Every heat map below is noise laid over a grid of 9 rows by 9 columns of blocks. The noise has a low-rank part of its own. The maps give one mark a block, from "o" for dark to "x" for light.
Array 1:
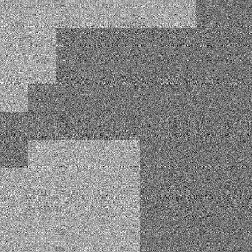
x x x x x x x o o
x x o o o o o o o
x x o o o o o o o
x o o o o o o o o
o o o o o o o o o
o x x x x o o o o
x x x x x o o o o
x x x x x o o o o
x x x x x o o o o
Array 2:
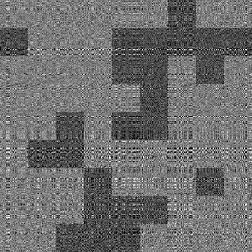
x x x x x x o x x
o x x x o o o o o
x x x x o o x o x
x x x x x o x x x
x x o x o o x x x
x o o x x x x x x
x x x o x x x o x
x x x o o o x x x
x x o o o x x x x
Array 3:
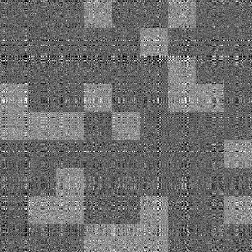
o o o x o o x o o
o o o o o x o o o
o o o o o o x o o
x o o x o o x x o
x x x o x o o o o
o o o o o o o o x
o o x o o o o o o
o x x o o x o o x
o o o x x x o o o
